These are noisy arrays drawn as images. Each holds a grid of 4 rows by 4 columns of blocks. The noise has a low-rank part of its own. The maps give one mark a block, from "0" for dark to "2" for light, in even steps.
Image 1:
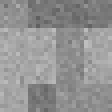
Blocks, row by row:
1000
2212
2212
2011
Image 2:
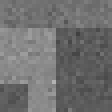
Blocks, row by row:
1111
2200
2200
0200
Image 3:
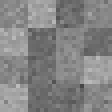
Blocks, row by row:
1201
2010
1012
2001
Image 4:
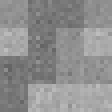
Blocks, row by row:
1001
2012
0011
0222
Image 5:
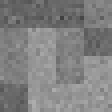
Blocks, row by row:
0001
1210
1212
0222
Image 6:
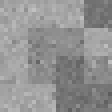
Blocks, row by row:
2220
2112
2101
2200
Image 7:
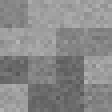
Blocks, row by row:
1222
2211
0102
2001
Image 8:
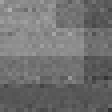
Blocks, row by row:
2210
2221
1110
0000
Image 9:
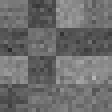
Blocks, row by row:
1021
0100
2022
0111
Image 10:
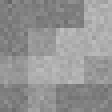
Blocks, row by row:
0002
0122
1221
0100
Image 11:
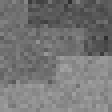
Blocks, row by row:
1000
1110
1122
2222
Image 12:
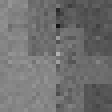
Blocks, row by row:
2100
2110
2211
2210
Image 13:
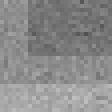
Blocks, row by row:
1000
1000
1111
2222
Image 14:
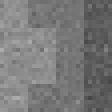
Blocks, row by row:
2110
2210
2210
2110
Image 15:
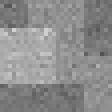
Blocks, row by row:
0110
2210
2211
0001
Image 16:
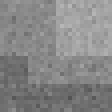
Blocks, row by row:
1122
1122
0111
0000
